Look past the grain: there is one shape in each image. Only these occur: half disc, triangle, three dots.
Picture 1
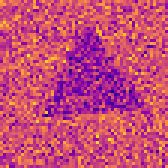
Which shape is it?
triangle
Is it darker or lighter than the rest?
darker
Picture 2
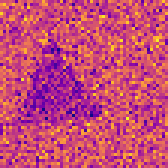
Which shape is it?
triangle
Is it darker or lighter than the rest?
darker
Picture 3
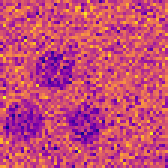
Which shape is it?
three dots
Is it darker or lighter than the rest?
darker
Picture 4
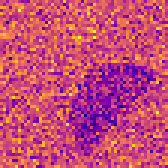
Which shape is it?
half disc
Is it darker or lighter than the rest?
darker
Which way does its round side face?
up and left
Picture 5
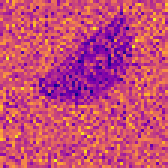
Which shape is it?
half disc
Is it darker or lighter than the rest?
darker
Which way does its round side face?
down and right
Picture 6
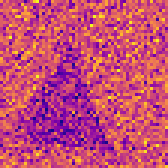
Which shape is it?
triangle
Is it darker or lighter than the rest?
darker
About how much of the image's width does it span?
two thirds
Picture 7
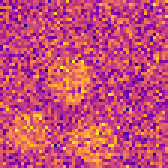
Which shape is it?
three dots
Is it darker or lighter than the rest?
lighter
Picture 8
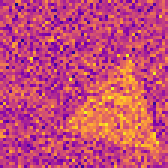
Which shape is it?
triangle
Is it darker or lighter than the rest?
lighter
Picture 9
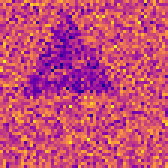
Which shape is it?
triangle
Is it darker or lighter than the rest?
darker
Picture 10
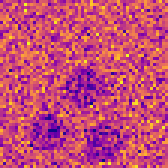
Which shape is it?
three dots
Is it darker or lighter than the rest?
darker
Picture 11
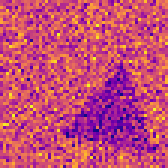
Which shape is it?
triangle
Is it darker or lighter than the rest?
darker
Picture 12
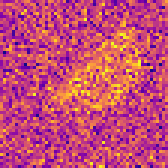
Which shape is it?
half disc
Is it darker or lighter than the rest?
lighter
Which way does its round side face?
down and right
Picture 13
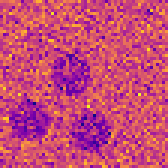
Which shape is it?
three dots
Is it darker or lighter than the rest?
darker
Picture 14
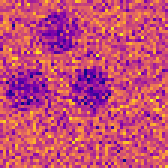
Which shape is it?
three dots
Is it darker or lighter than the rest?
darker
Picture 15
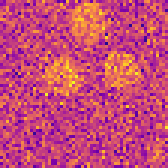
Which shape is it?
three dots
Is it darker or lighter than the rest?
lighter
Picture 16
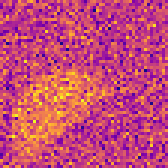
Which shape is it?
half disc
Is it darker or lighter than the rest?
lighter
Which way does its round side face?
up and left
